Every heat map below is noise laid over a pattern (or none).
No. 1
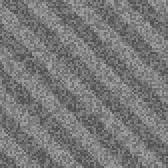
diagonal stripes
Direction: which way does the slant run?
top left to bottom right
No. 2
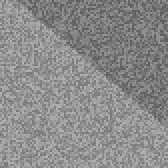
a sharp edge
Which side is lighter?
bottom left
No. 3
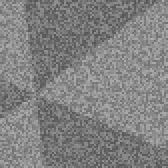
spokes from one point
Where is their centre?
middle left
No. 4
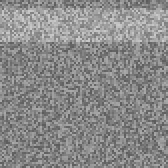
one horizontal stripe
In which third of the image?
top
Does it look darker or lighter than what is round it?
lighter
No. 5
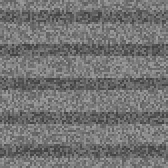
horizontal stripes
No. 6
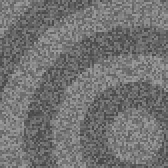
rings round one point
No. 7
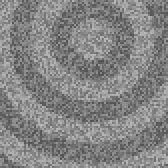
rings round one point
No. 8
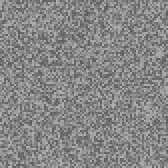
only noise
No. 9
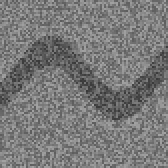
a wavy band
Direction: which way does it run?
left to right
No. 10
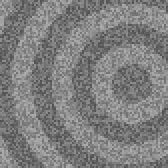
rings round one point
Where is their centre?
middle right
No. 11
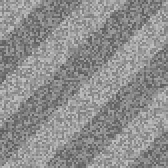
diagonal stripes
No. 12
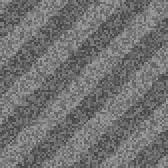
diagonal stripes
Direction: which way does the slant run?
bottom left to top right
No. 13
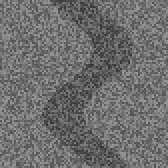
a wavy band
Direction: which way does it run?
top to bottom
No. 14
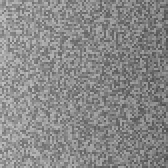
a smooth slope
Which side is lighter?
left
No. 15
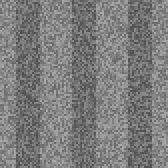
vertical stripes
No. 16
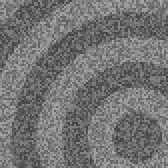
rings round one point
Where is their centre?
bottom right
